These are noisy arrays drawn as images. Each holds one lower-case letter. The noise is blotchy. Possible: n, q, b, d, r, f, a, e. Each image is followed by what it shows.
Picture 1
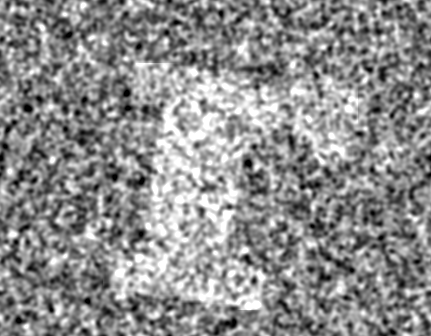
r
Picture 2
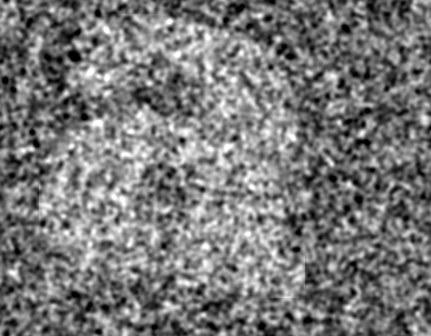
a
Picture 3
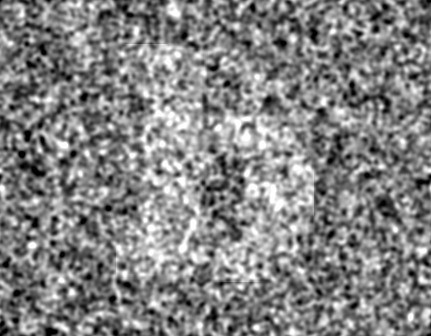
b
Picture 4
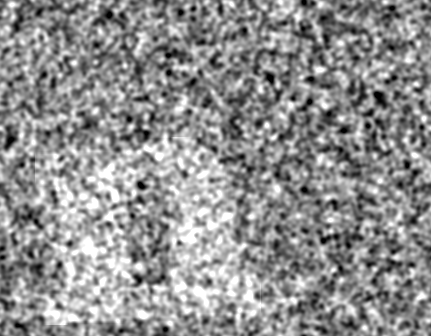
n
